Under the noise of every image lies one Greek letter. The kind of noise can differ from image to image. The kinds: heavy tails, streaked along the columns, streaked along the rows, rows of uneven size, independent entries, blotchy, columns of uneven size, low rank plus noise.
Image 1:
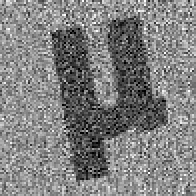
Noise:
low rank plus noise
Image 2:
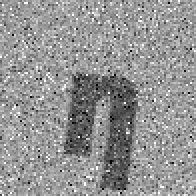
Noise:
heavy tails
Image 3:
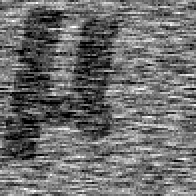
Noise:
streaked along the rows
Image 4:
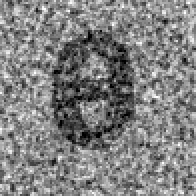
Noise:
blotchy
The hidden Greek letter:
theta
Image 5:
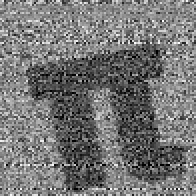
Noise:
rows of uneven size
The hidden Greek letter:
pi
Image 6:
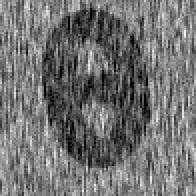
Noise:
streaked along the columns
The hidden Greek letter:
theta
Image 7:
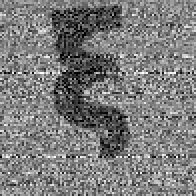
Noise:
rows of uneven size
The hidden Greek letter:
xi
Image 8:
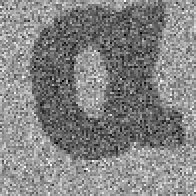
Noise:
independent entries
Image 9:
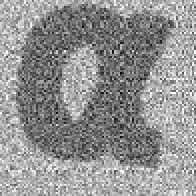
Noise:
low rank plus noise
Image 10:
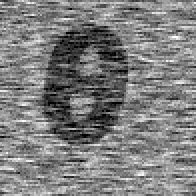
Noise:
streaked along the rows
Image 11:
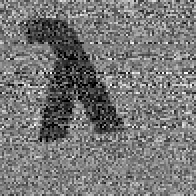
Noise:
rows of uneven size
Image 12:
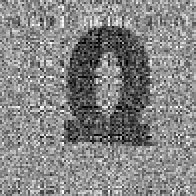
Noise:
low rank plus noise
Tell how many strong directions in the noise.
one
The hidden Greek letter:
omega
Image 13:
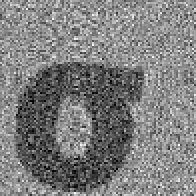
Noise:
low rank plus noise
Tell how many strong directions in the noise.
two
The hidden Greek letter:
sigma
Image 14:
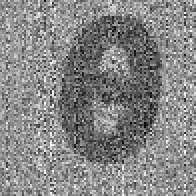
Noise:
columns of uneven size
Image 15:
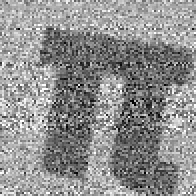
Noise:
rows of uneven size
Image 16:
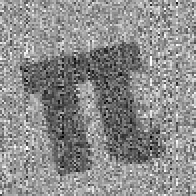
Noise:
columns of uneven size
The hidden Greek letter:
pi
